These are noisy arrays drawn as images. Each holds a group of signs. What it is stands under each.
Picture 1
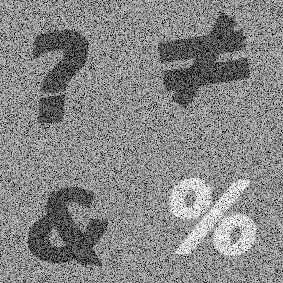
top left: dark question mark; top right: dark not-equal sign; bottom left: dark ampersand; bottom right: light percent sign
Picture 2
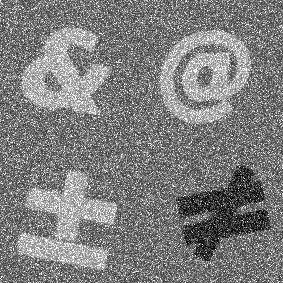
top left: light ampersand; top right: light at sign; bottom left: light plus-minus sign; bottom right: dark not-equal sign
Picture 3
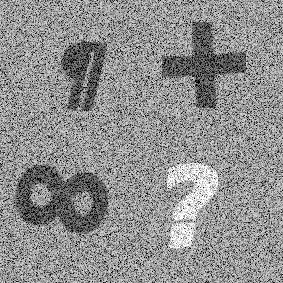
top left: dark pilcrow; top right: dark plus sign; bottom left: dark infinity sign; bottom right: light question mark
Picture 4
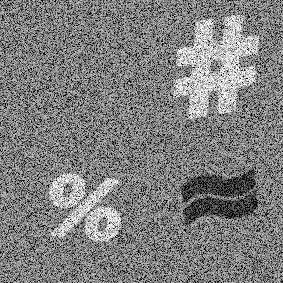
top right: light hash sign; bottom left: light percent sign; bottom right: dark approximately sign
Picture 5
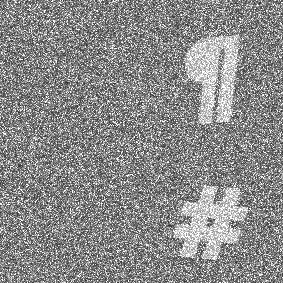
top right: light pilcrow; bottom right: light hash sign
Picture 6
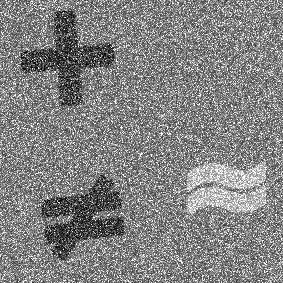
top left: dark plus sign; bottom left: dark not-equal sign; bottom right: light approximately sign
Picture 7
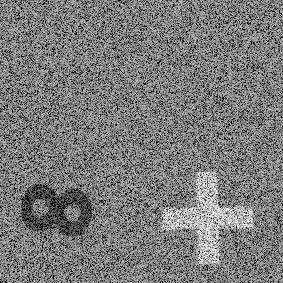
bottom left: dark infinity sign; bottom right: light plus sign
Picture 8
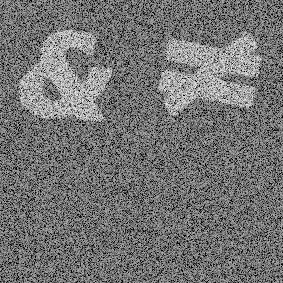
top left: light ampersand; top right: light not-equal sign
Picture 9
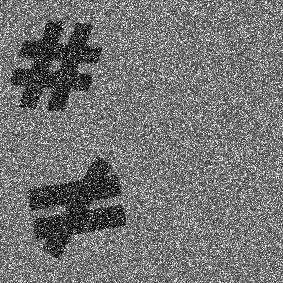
top left: dark hash sign; bottom left: dark not-equal sign
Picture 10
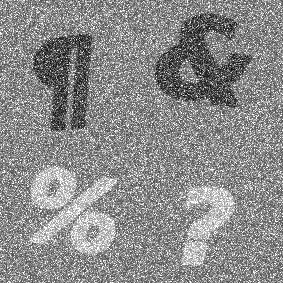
top left: dark pilcrow; top right: dark ampersand; bottom left: light percent sign; bottom right: light question mark
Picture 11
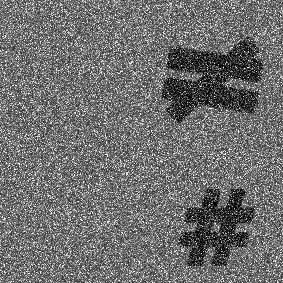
top right: dark not-equal sign; bottom right: dark hash sign
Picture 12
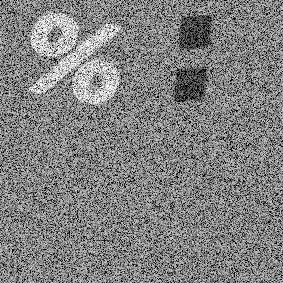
top left: light percent sign; top right: dark colon
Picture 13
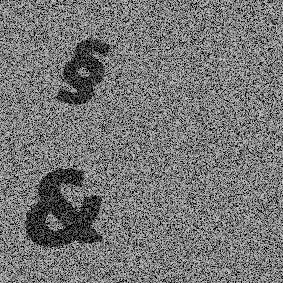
top left: dark section sign; bottom left: dark ampersand
